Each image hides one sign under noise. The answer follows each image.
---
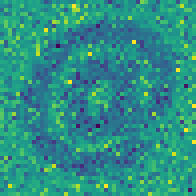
at sign
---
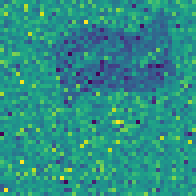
approximately sign
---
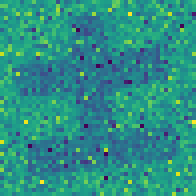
plus-minus sign
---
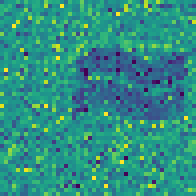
approximately sign
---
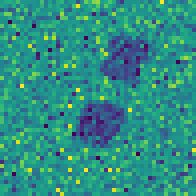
colon
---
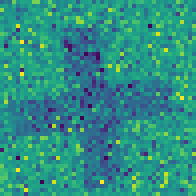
plus sign
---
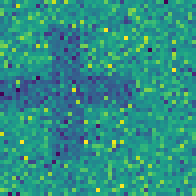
plus sign
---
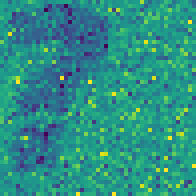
question mark
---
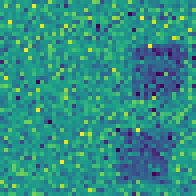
colon
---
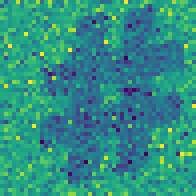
hash sign
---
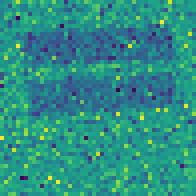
equals sign
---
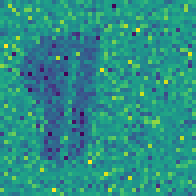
pilcrow
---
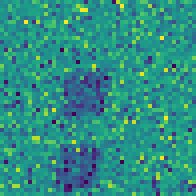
colon
